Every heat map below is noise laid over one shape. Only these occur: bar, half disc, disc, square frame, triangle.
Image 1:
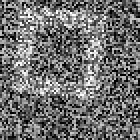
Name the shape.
square frame
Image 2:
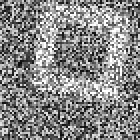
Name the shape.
square frame
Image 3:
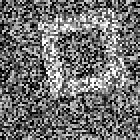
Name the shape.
square frame
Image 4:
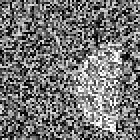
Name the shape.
half disc
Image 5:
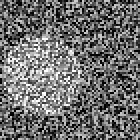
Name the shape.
disc
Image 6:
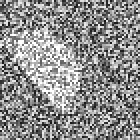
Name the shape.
half disc
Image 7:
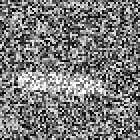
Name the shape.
bar
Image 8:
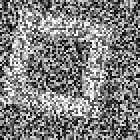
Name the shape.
square frame
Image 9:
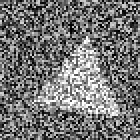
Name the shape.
triangle
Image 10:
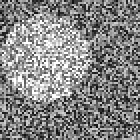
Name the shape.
disc
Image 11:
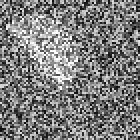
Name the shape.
half disc
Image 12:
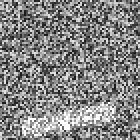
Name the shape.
bar
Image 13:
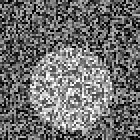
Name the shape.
disc
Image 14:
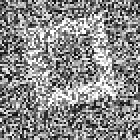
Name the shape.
square frame
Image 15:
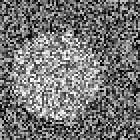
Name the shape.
disc
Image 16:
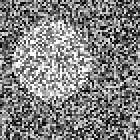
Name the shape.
disc
